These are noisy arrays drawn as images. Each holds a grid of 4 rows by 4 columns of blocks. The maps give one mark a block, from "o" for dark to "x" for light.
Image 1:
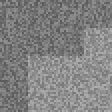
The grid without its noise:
oooo
ooox
oxxx
oxxx
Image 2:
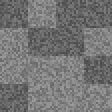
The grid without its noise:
oxoo
xoox
xxxo
oxxx
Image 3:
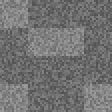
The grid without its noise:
xooo
oxxo
oooo
xoox
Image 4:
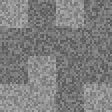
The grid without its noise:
xoxo
oooo
oxoo
xxox
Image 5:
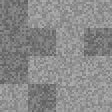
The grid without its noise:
oxxx
ooxo
oxxx
xoxx
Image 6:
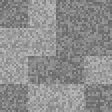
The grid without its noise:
oxoo
xxoo
xoox
oxxo
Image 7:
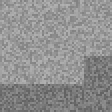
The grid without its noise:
xxxx
xxxx
xxxo
oooo
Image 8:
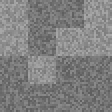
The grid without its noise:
xoox
xoxx
oxoo
oooo
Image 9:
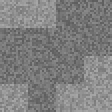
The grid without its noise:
xxoo
oooo
ooox
xoxx
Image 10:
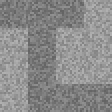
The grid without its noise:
ooox
xoxx
xoxx
xooo
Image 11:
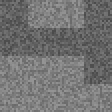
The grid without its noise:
oxxo
oooo
xxxo
xxxx
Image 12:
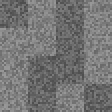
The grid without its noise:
oxox
xxox
xoox
xoxo
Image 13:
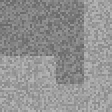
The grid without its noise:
ooox
ooox
xxox
xxxx
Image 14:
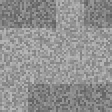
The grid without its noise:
ooxo
xxxx
xxxx
xooo
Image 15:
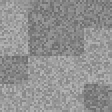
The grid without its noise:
xooo
xoox
oxxx
xxxo
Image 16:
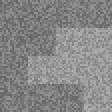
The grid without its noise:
oooo
ooxx
oxxx
ooox
